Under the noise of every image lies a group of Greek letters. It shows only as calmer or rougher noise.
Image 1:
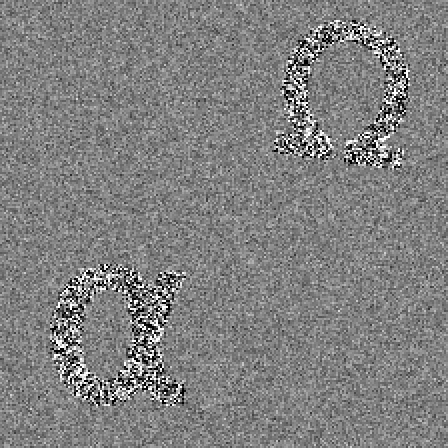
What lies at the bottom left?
alpha
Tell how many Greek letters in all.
2
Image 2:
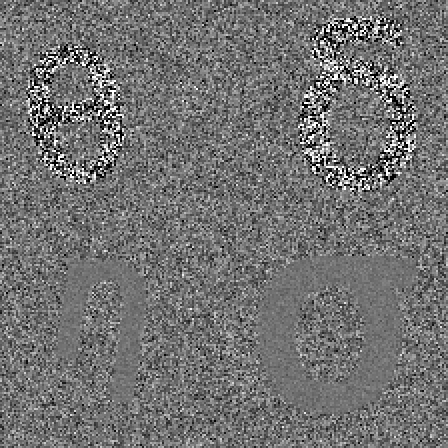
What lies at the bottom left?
eta
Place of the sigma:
bottom right
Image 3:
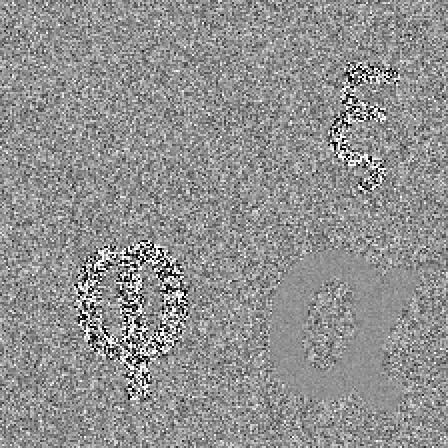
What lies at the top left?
nothing
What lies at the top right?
xi
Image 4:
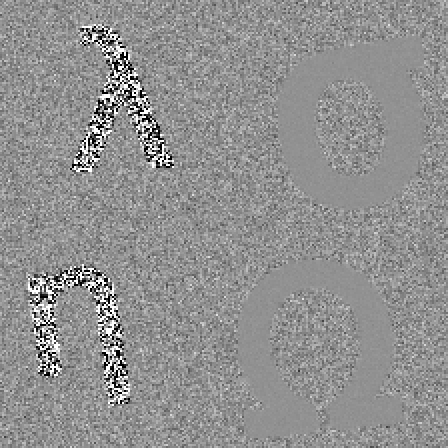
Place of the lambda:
top left
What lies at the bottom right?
omega
